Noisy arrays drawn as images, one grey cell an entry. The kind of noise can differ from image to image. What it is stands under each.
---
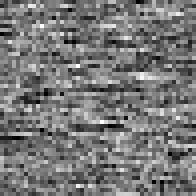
streaked along the rows
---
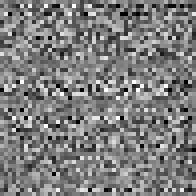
rows of uneven size
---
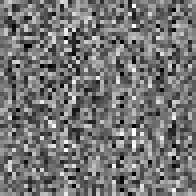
columns of uneven size
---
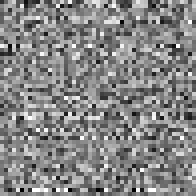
rows of uneven size
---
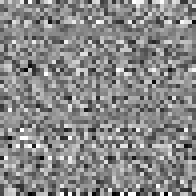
rows of uneven size
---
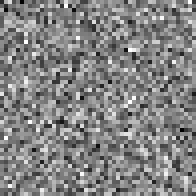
independent entries
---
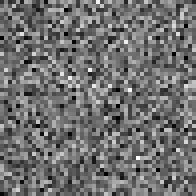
independent entries
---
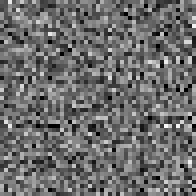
low rank plus noise
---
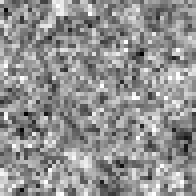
blotchy
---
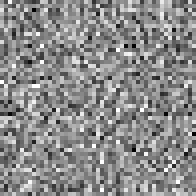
low rank plus noise
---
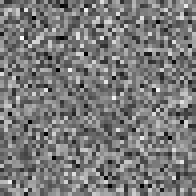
independent entries
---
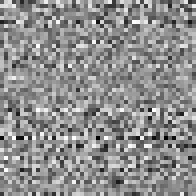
rows of uneven size
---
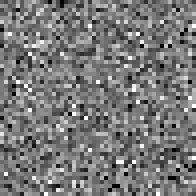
heavy tails
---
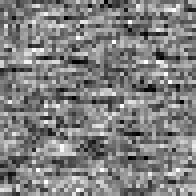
streaked along the rows
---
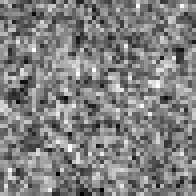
blotchy
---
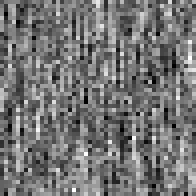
streaked along the columns
